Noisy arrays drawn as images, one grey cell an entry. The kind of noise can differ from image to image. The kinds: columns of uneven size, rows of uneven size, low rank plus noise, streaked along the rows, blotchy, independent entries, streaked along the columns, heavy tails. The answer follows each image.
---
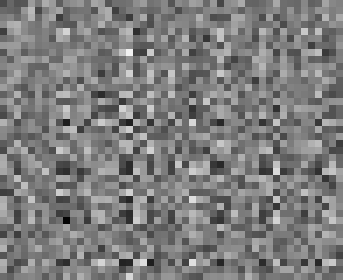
low rank plus noise
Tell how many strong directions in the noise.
one
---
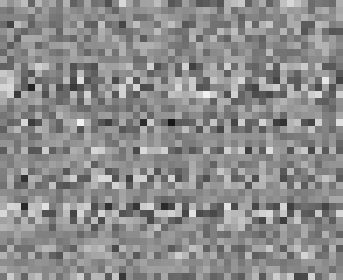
rows of uneven size
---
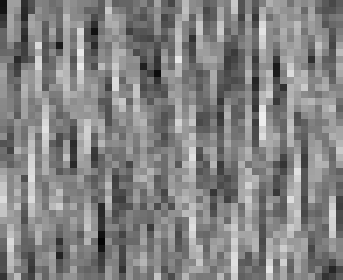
streaked along the columns
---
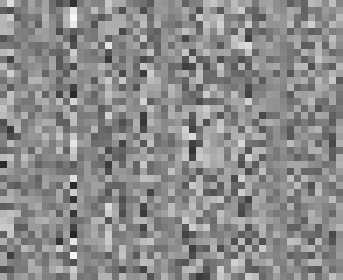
columns of uneven size
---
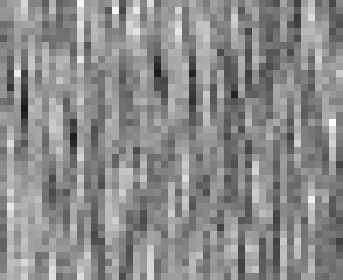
streaked along the columns
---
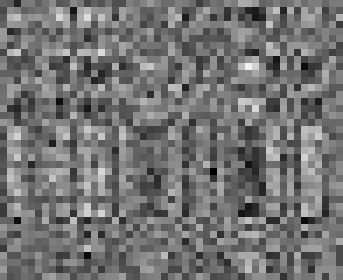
low rank plus noise
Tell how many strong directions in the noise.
one
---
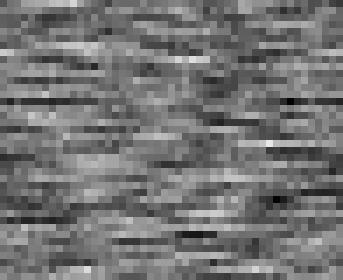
streaked along the rows
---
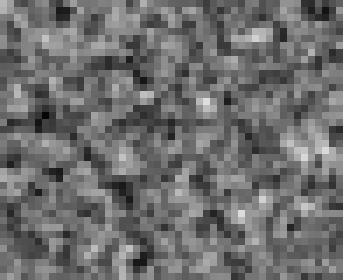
blotchy
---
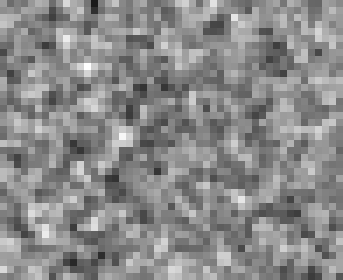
blotchy
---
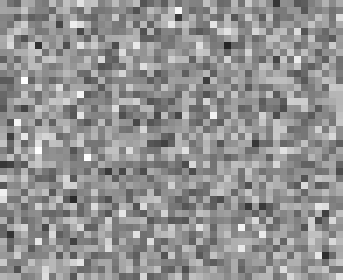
independent entries
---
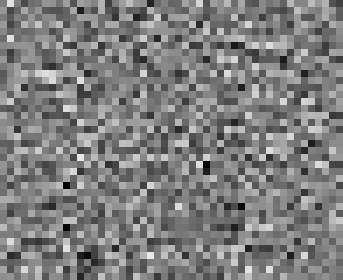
low rank plus noise
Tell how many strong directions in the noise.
five to eight
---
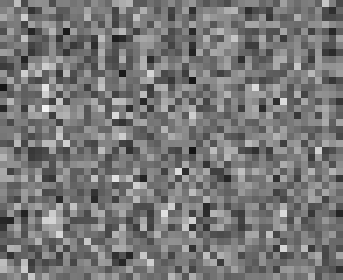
low rank plus noise
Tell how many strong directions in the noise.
three or four
